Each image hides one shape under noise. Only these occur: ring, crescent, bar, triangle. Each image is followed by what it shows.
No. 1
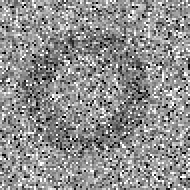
ring
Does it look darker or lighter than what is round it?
darker
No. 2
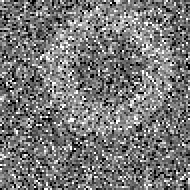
ring
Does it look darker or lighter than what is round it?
lighter
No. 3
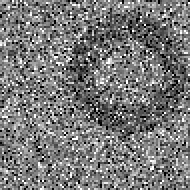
ring
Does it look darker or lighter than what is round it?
darker
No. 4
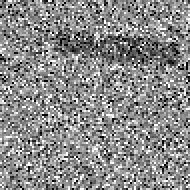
bar
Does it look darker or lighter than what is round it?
darker
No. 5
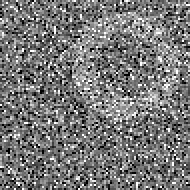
ring
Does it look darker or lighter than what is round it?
lighter
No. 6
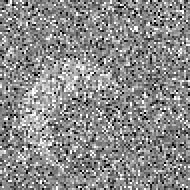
crescent
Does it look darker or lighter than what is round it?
lighter
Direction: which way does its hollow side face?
down and right
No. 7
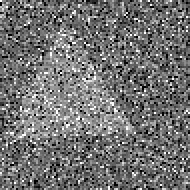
triangle
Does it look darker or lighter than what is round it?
lighter
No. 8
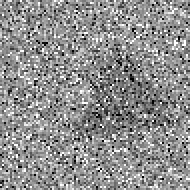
triangle
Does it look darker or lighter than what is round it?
darker
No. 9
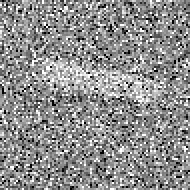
bar
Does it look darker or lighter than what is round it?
lighter
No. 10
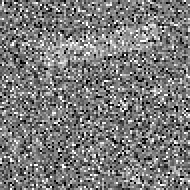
bar
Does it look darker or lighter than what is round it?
lighter
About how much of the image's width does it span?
two thirds
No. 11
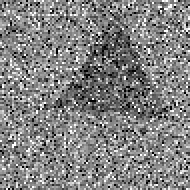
triangle
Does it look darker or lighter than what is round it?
darker
